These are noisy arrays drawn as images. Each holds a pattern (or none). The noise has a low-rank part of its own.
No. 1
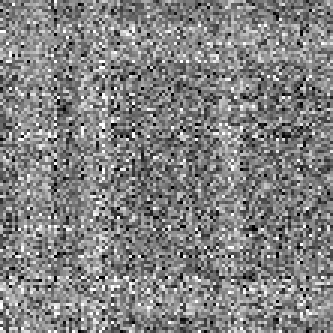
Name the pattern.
bands of rows crossing bands of columns
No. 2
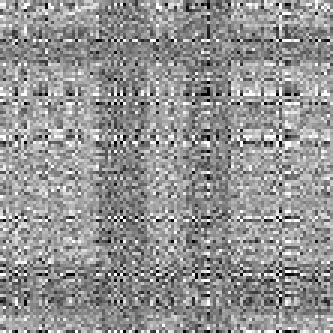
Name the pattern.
bands of rows crossing bands of columns
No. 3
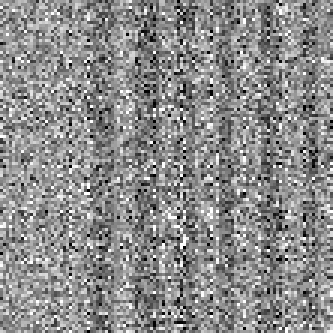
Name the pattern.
bands of columns
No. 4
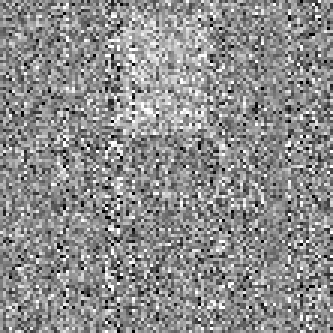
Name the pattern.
one block
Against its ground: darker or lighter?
lighter
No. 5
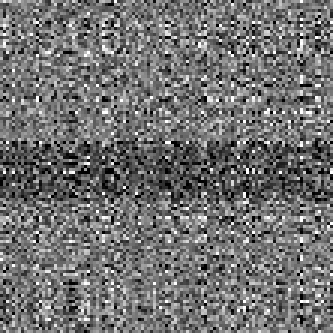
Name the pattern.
one band of rows
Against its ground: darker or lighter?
darker
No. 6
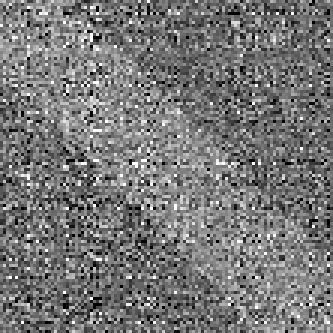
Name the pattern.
a diagonal band
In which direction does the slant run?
top left to bottom right
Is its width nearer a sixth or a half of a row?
a half
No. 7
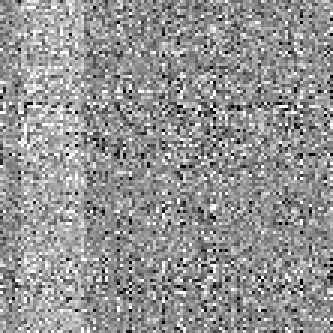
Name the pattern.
one band of columns
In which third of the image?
left
